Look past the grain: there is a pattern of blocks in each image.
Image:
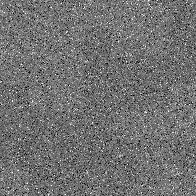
no symmetry
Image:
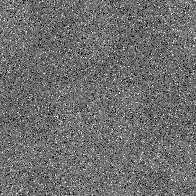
left and right mirror each other
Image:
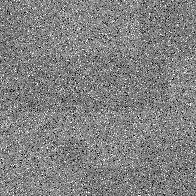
no symmetry
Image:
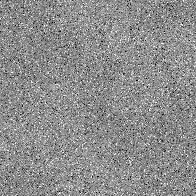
the same after a half turn
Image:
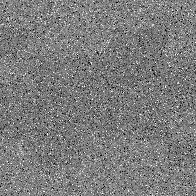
the same after a half turn
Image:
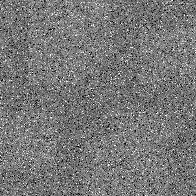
the same after a half turn
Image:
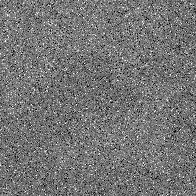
no symmetry
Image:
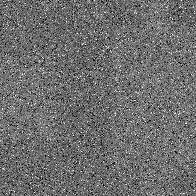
top and bottom mirror each other
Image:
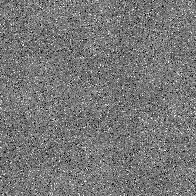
top and bottom mirror each other
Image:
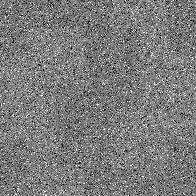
the same after a half turn
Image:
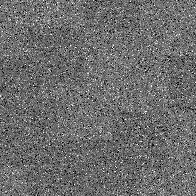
mirrored about the diagonal from the bottom left
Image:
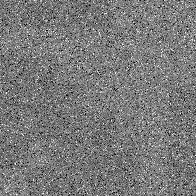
mirrored about the diagonal from the bottom left
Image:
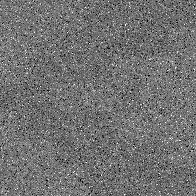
top and bottom mirror each other
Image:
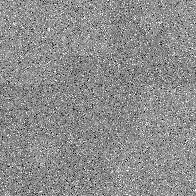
mirrored about the diagonal from the bottom left
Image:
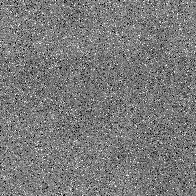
no symmetry
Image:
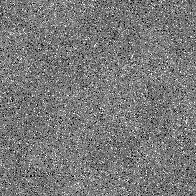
mirrored about the diagonal from the top left
